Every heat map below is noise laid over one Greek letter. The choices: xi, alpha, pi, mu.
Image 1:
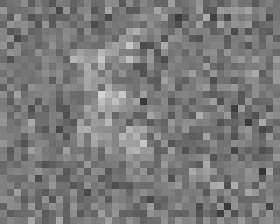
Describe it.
light xi
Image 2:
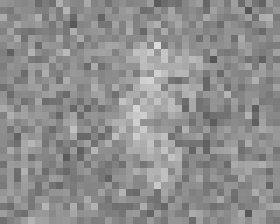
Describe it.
light xi
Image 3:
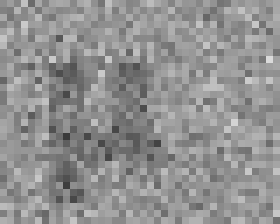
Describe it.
dark mu
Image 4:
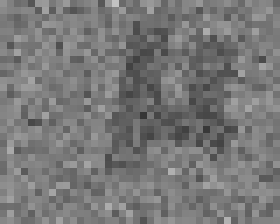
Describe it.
dark mu
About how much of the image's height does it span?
two thirds
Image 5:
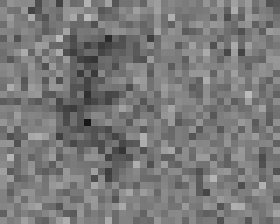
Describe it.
dark xi
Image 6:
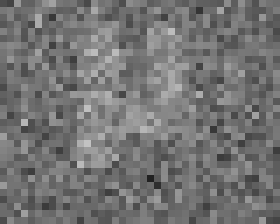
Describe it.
light mu
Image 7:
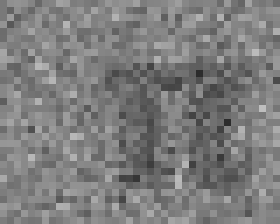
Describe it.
dark pi
